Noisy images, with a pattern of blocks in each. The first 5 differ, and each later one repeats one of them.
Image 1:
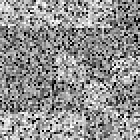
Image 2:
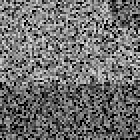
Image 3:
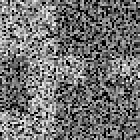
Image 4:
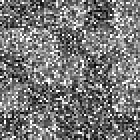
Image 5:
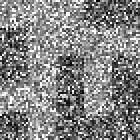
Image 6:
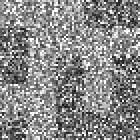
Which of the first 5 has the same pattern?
5
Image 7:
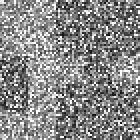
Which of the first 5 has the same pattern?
3
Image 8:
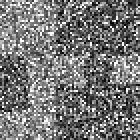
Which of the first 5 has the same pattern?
3
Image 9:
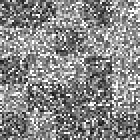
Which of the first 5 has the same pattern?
4
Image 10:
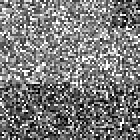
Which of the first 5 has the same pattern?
2
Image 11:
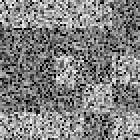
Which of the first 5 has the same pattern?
1
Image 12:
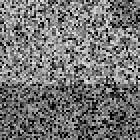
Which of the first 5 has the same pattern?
2
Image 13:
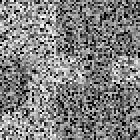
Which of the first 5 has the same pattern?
3
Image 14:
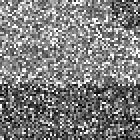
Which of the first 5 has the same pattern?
2
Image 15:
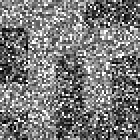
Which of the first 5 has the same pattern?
5
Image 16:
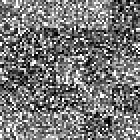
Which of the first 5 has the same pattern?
1
